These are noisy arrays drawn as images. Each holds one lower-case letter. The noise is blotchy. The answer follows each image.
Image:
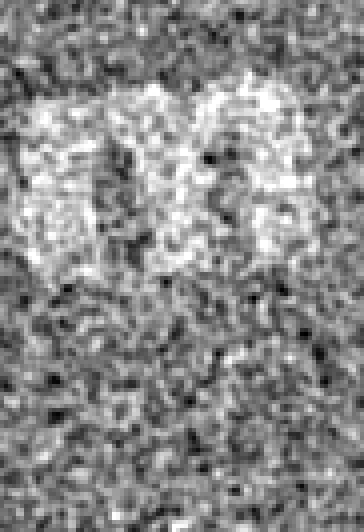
m
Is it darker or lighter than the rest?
lighter
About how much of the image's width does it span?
nearly all
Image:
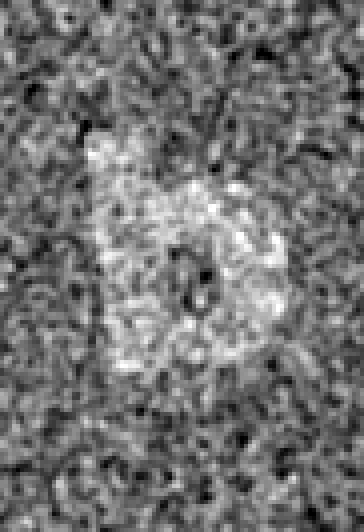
b
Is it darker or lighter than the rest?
lighter
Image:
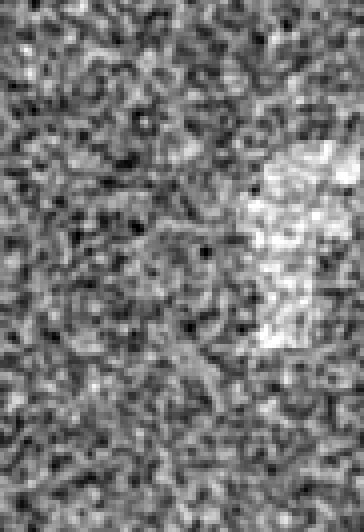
f
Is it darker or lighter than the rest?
lighter
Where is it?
middle right
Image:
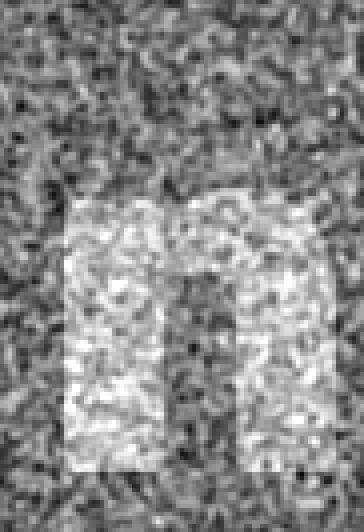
n
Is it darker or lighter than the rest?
lighter
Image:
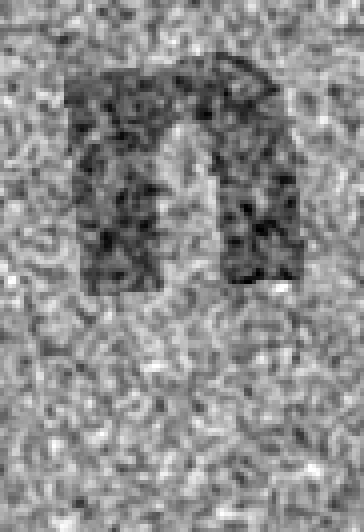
n
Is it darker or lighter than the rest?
darker
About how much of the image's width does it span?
two thirds
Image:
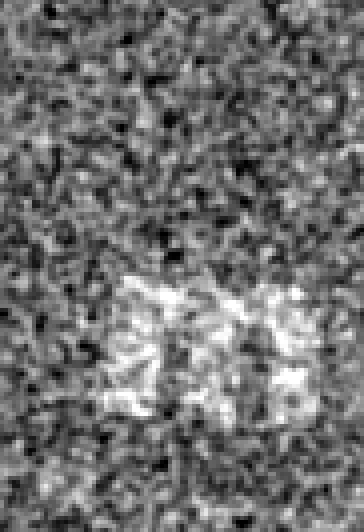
m
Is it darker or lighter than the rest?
lighter
